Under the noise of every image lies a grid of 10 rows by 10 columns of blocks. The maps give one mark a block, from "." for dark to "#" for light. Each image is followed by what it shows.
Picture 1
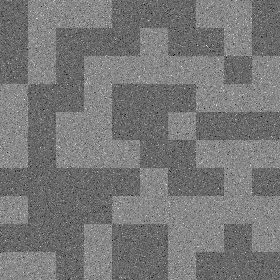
.###...##.
.#...#..#.
.#.#####.#
#..#...###
#.##..#...
#.###..###
.....#..#.
#...######
...#..##.#
##.#..#...
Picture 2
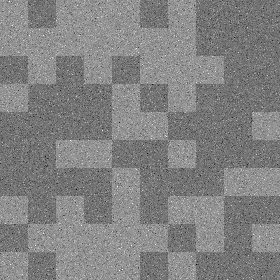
#.###.#...
#######...
.#.#.###..
#...#.#...
....##...#
..##..#...
....#...##
#.#.#.##..
.#####.#.#
#.###.#...
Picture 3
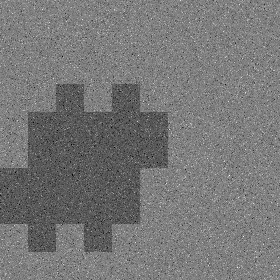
##########
##########
##########
##.#.#####
#.....####
#.....####
.....#####
.....#####
#.#.######
##########
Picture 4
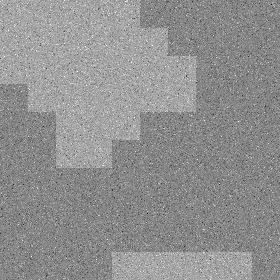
#####.....
######....
#######...
.######...
..###.....
..##......
..........
..........
..........
....#####.
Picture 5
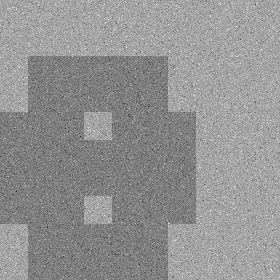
##########
##########
#.....####
#.....####
...#...###
.......###
.......###
...#...###
#.....####
#.....####
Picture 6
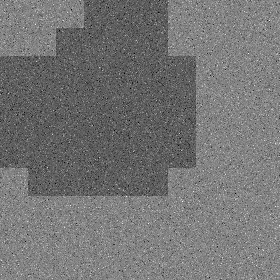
###...####
##....####
.......###
.......###
.......###
.......###
#.....####
##########
##########
##########
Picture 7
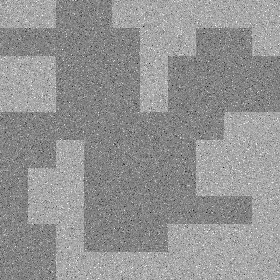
##..######
.....##..#
##...#....
##...#....
........##
..#....###
.##....###
.##......#
..#...####
..########
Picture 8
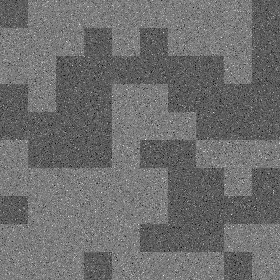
.########.
###.#.###.
##......#.
.#..##....
....###...
#...#..###
######..#.
.#####....
#####...##
###.####.#
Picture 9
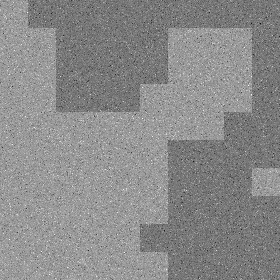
#.........
##....###.
##....###.
##...####.
########..
######....
######...#
######....
#####.....
######....
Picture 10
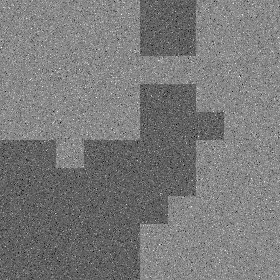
#####..###
#####..###
##########
#####..###
#####...##
..#....###
.......###
......####
.....#####
.....#####
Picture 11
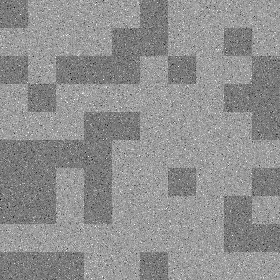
.####.####
####..##.#
.#...#.##.
#.######..
###..####.
....######
..#.##.##.
..#.####.#
########..
...##.####
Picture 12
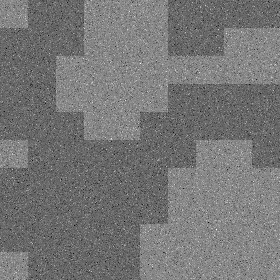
#..###....
...###..##
..########
..####....
...##.....
#......##.
......####
......####
.....#####
#....#####
